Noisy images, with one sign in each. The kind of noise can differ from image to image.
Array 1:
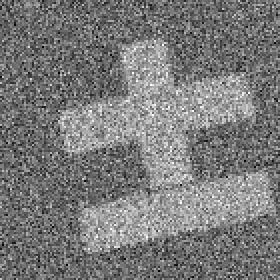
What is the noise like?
independent entries
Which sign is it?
plus-minus sign
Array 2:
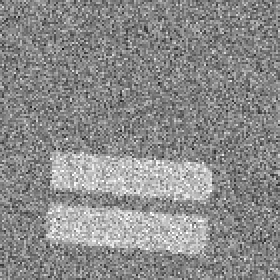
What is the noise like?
independent entries
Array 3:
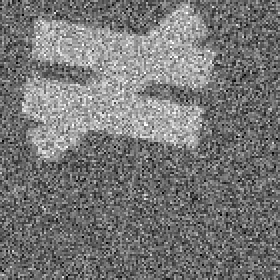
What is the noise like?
independent entries
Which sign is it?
not-equal sign
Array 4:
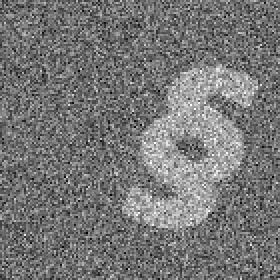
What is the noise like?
independent entries
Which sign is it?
section sign
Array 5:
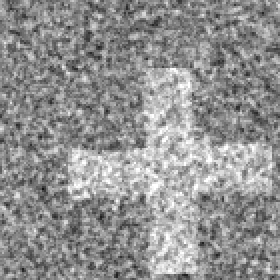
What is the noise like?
blotchy
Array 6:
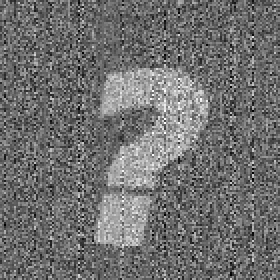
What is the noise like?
columns of uneven size
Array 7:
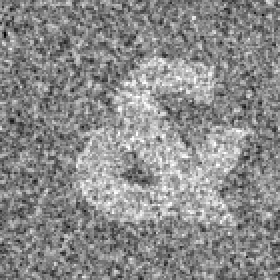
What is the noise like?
blotchy
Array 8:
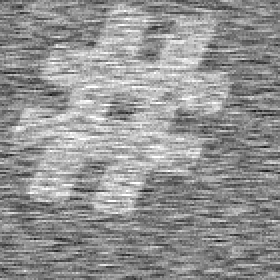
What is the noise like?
streaked along the rows
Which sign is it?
hash sign
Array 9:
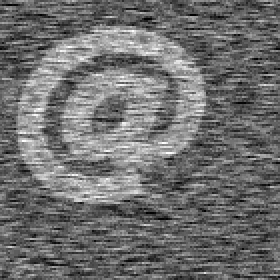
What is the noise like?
streaked along the rows
